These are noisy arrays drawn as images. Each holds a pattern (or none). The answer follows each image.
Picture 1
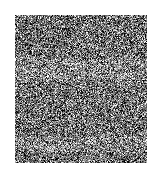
bands of rows
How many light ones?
2
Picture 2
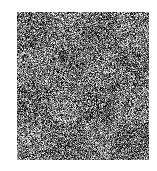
a checkerboard
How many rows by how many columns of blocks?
4 by 4
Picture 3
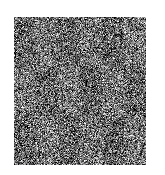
a checkerboard
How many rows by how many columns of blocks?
3 by 6
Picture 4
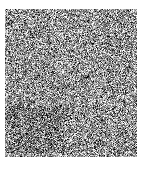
one block
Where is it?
bottom left
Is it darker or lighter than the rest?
darker
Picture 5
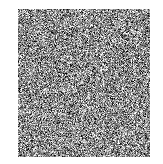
only noise
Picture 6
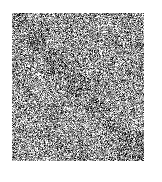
blocks along the diagonal
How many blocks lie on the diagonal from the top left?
7
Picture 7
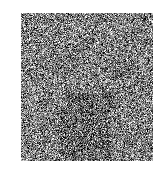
one block
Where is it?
bottom middle
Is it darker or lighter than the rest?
darker
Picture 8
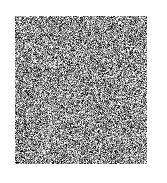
only noise
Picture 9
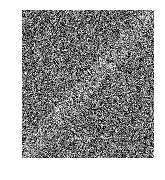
a diagonal band
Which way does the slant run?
bottom left to top right
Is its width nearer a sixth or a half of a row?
a sixth
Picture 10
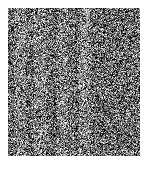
bands of columns
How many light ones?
4
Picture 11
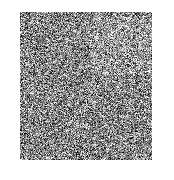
one block
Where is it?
top right
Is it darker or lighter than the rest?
lighter
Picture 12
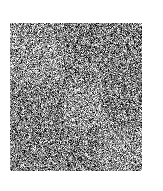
blocks along the diagonal
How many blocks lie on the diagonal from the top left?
3
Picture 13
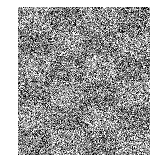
a checkerboard
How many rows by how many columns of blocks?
6 by 4
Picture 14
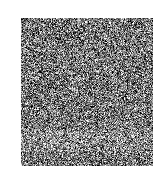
one band of rows
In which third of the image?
bottom
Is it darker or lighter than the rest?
lighter
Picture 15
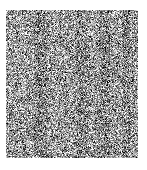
bands of columns
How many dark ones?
4
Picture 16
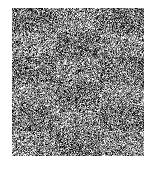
a checkerboard
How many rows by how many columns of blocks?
6 by 3
